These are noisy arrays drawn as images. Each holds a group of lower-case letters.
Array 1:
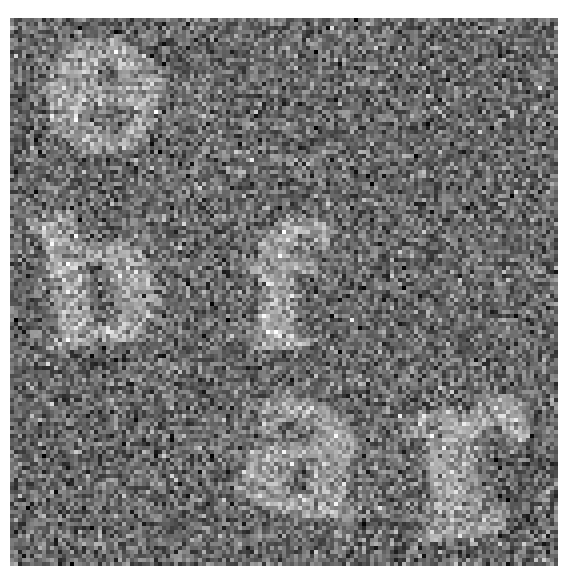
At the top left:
e
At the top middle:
nothing
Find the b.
middle left
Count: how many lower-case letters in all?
5
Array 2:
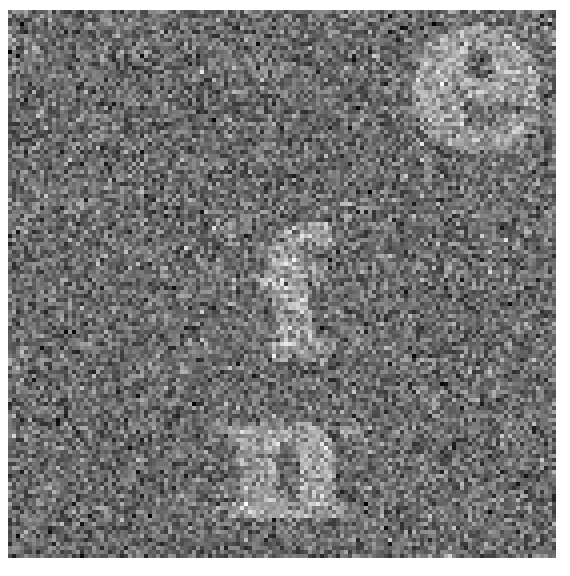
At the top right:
e
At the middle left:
nothing
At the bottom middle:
n
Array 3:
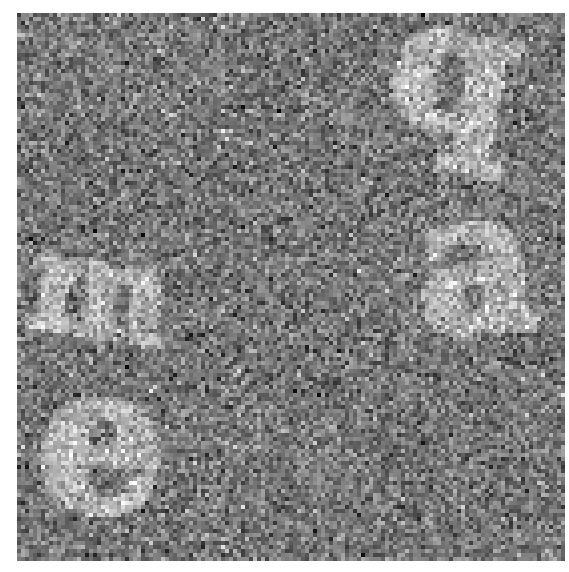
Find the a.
middle right
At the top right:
q
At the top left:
nothing
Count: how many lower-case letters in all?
4
